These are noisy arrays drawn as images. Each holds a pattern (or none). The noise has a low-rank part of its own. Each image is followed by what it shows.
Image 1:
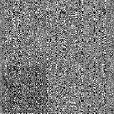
one block
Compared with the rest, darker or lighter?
darker
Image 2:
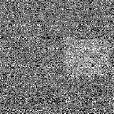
one block
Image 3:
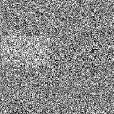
one block
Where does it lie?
middle left
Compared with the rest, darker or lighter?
lighter
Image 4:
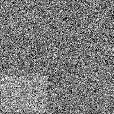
one block
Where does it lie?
bottom left
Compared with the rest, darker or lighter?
lighter
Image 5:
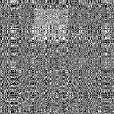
one block
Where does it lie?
top middle
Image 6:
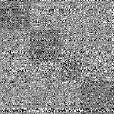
blocks along the diagonal
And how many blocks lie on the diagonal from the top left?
4
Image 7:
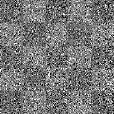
a checkerboard
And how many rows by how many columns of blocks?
5 by 5
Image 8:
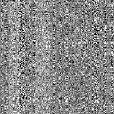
bands of columns
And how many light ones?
2
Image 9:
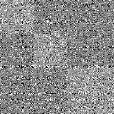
blocks along the diagonal
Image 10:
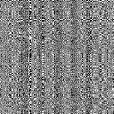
bands of columns
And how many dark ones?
5
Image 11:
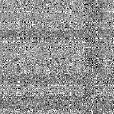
bands of rows crossing bands of columns
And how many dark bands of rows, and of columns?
3 and 1
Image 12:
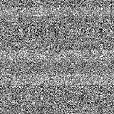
bands of rows
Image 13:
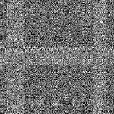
bands of rows crossing bands of columns
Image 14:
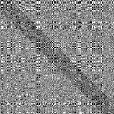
a diagonal band
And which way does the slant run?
top left to bottom right
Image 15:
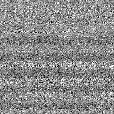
bands of rows
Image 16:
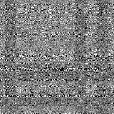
bands of rows crossing bands of columns
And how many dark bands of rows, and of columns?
2 and 3
